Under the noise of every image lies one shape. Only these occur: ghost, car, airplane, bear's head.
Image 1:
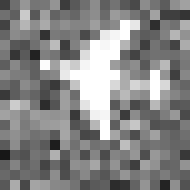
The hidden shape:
airplane
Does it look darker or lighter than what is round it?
lighter
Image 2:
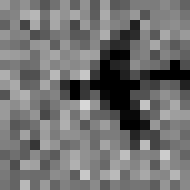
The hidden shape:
airplane
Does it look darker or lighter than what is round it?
darker
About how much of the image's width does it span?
two thirds
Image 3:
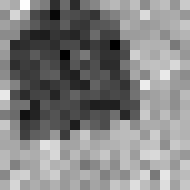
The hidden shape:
ghost
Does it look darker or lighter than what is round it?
darker
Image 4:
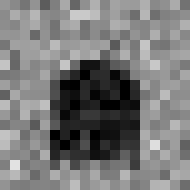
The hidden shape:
ghost
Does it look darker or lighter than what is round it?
darker
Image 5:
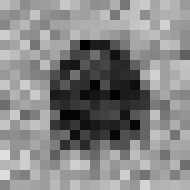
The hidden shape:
ghost
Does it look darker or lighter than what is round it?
darker
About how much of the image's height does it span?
two thirds
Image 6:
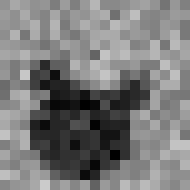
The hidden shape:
bear's head
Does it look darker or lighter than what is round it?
darker
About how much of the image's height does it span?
two thirds
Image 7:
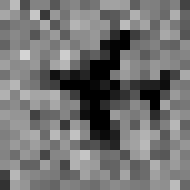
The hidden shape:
airplane
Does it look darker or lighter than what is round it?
darker
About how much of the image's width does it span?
two thirds
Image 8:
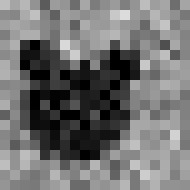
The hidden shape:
bear's head
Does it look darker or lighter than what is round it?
darker
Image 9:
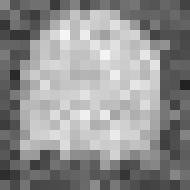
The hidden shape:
ghost
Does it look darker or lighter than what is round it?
lighter
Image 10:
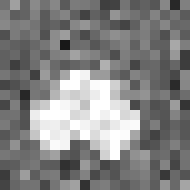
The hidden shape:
car
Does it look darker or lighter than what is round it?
lighter
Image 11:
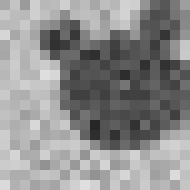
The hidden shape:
bear's head
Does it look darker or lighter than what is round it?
darker
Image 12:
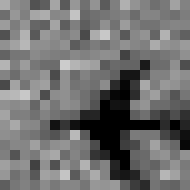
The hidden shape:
airplane
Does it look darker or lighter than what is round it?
darker
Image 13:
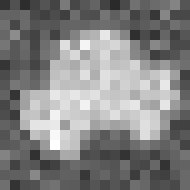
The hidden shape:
car
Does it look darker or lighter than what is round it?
lighter
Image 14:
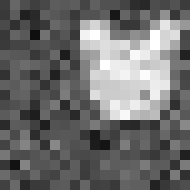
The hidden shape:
bear's head
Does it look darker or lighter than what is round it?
lighter
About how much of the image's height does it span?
half
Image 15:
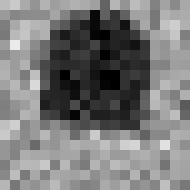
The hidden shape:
ghost
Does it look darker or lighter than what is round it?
darker
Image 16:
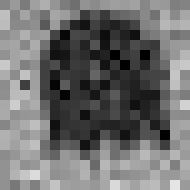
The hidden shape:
ghost
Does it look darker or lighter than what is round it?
darker
